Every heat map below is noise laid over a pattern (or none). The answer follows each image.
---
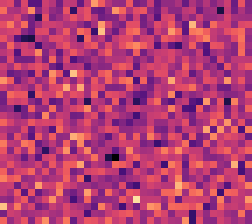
only noise
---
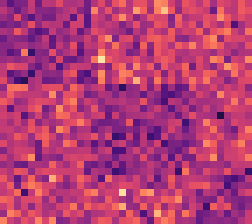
blocks along the diagonal
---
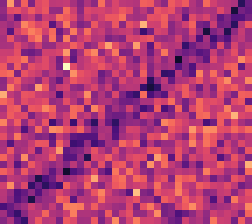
a diagonal band
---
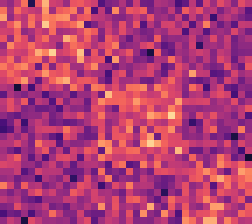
blocks along the diagonal
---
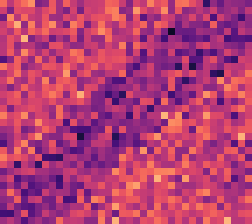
a diagonal band
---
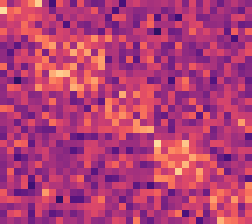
blocks along the diagonal
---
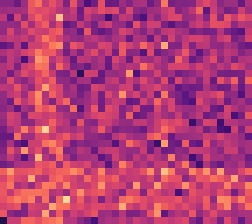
bands of rows crossing bands of columns
